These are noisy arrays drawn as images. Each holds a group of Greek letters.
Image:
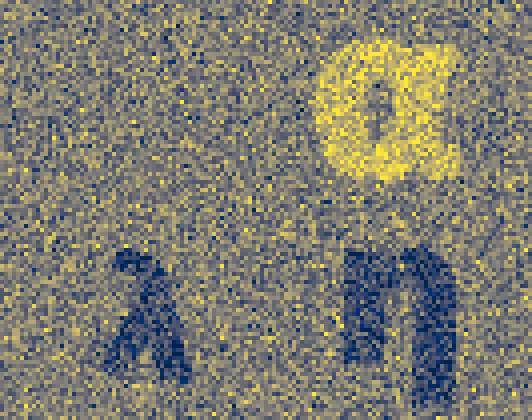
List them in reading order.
top right: light alpha; bottom left: dark lambda; bottom right: dark eta
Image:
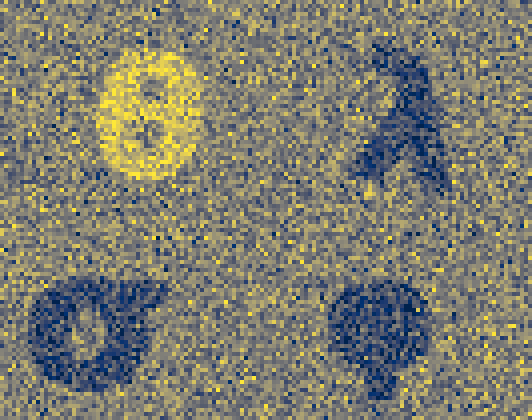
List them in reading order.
top left: light theta; top right: dark lambda; bottom left: dark sigma; bottom right: dark phi
